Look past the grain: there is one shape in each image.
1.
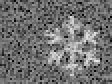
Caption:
light snowflake
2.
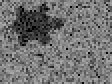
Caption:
dark turtle
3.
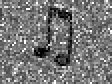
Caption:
dark pair of musical notes
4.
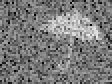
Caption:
light umbrella
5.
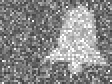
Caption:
light bell
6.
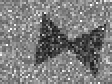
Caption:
dark bow tie
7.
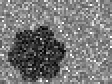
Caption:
dark flower
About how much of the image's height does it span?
two thirds
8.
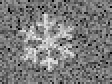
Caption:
light snowflake
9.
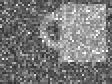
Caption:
light cup
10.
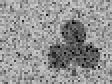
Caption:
dark club
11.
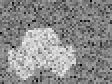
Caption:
light car
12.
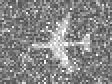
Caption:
light airplane
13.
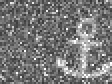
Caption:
light anchor
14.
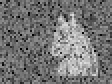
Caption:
light chess knight
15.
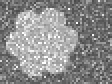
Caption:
light flower
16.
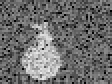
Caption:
light pear
